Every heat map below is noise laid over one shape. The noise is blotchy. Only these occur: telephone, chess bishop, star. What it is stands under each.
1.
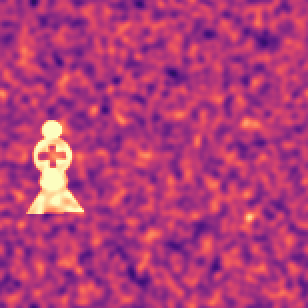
light chess bishop, middle left
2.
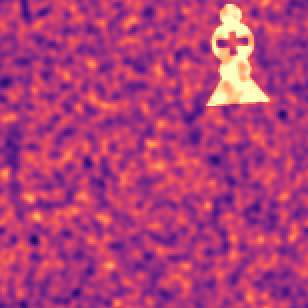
light chess bishop, top right
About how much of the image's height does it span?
a third
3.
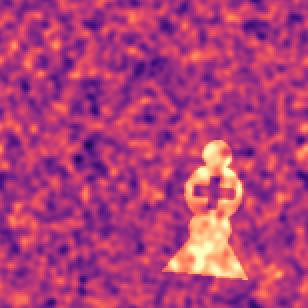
light chess bishop
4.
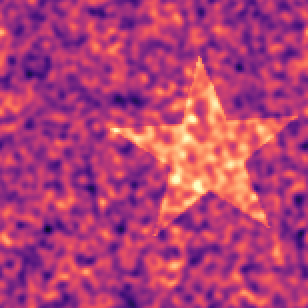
light star
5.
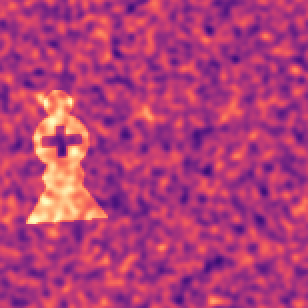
light chess bishop, middle left
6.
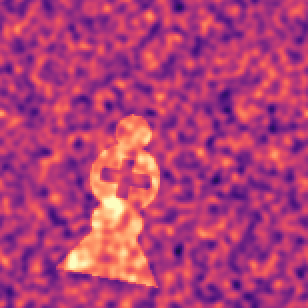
light chess bishop
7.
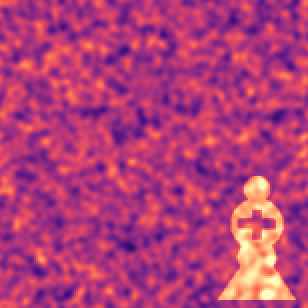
light chess bishop, bottom right
